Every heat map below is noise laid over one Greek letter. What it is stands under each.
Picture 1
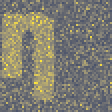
eta
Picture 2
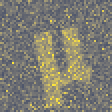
mu
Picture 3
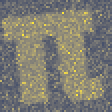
pi
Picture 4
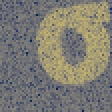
sigma
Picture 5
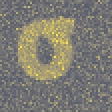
sigma
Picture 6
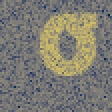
sigma
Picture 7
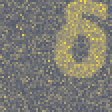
delta
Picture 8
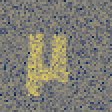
mu
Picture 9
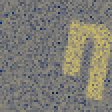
eta
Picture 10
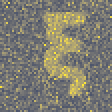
xi
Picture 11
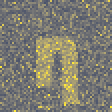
eta
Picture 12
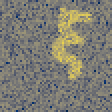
xi
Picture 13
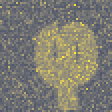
phi
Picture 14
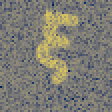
xi
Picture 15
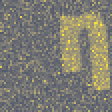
eta
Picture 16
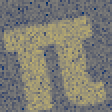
pi
